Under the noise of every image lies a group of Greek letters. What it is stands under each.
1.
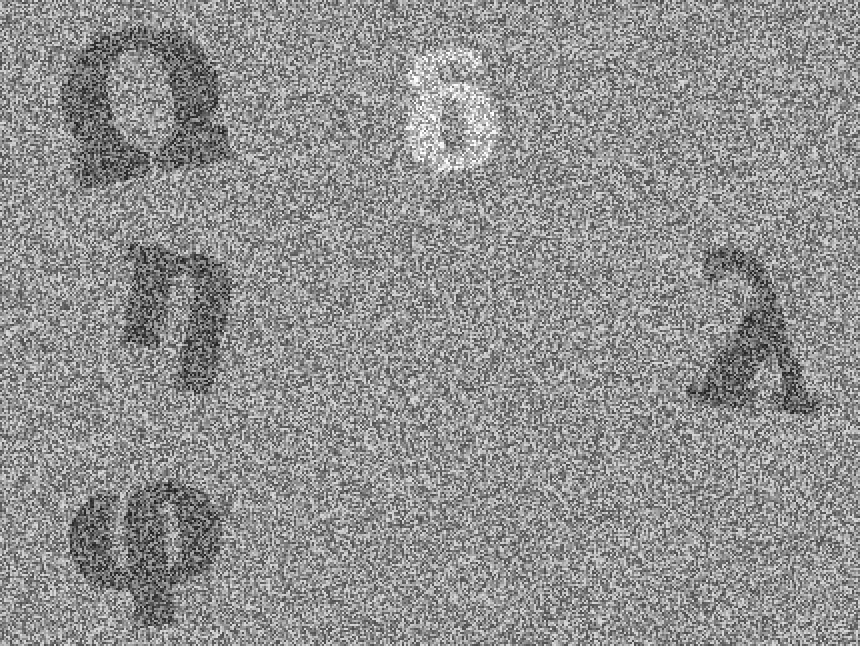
top left: dark omega; top middle: light delta; middle left: dark eta; middle right: dark lambda; bottom left: dark phi
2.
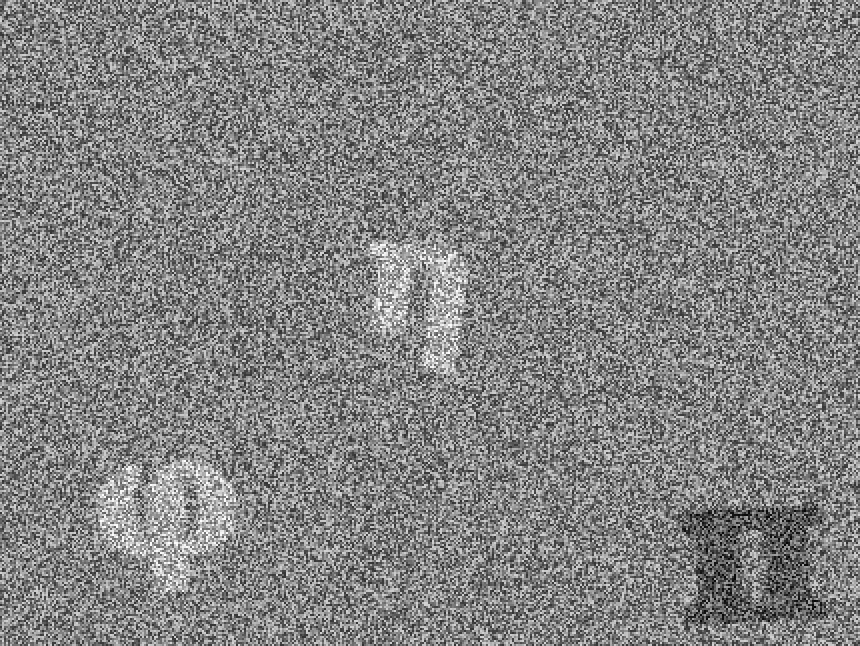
centre: light eta; bottom left: light phi; bottom right: dark pi
